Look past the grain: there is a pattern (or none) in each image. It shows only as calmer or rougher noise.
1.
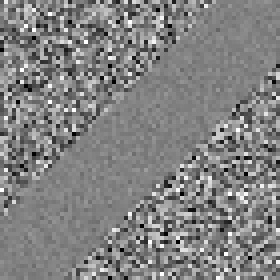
a diagonal band
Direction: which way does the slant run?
bottom left to top right
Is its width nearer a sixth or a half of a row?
a half
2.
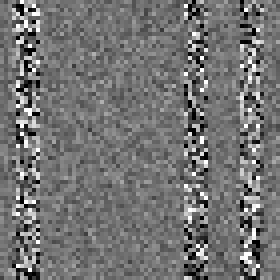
bands of columns
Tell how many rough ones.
3
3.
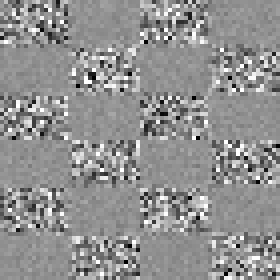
a checkerboard
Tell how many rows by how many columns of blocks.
6 by 4
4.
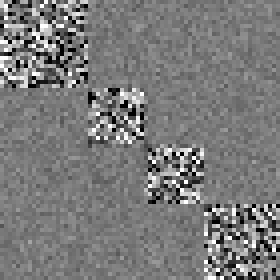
blocks along the diagonal
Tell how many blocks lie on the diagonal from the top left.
4
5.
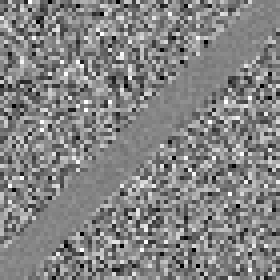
a diagonal band
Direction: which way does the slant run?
bottom left to top right
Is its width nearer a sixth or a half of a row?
a sixth
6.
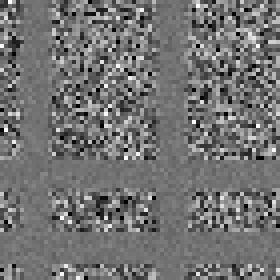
bands of rows crossing bands of columns
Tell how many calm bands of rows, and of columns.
2 and 2
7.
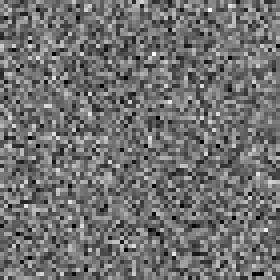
only noise
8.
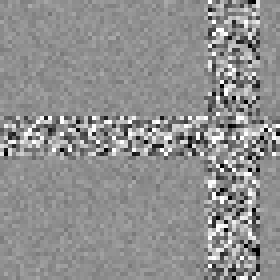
bands of rows crossing bands of columns
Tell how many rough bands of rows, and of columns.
1 and 1
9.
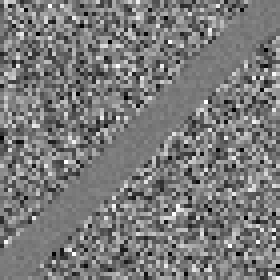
a diagonal band
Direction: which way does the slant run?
bottom left to top right
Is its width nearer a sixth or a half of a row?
a sixth
